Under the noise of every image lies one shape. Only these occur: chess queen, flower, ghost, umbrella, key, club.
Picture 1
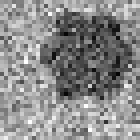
dark flower
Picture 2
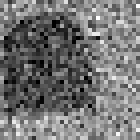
dark ghost
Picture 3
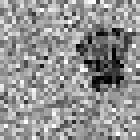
dark chess queen
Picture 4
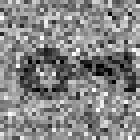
dark key
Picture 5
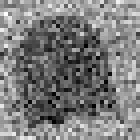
dark ghost
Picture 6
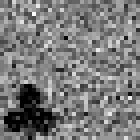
dark club, bottom left
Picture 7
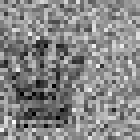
dark chess queen
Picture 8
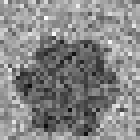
dark flower
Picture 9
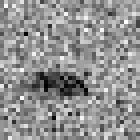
dark umbrella
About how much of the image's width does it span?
half
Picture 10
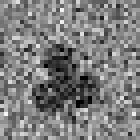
dark club
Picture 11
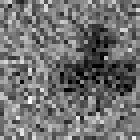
dark club
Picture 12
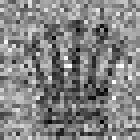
dark chess queen
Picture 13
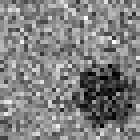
dark flower
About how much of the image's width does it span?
half
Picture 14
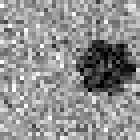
dark flower, middle right
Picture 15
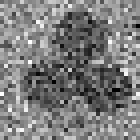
dark club
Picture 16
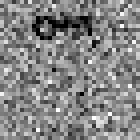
dark key, top middle
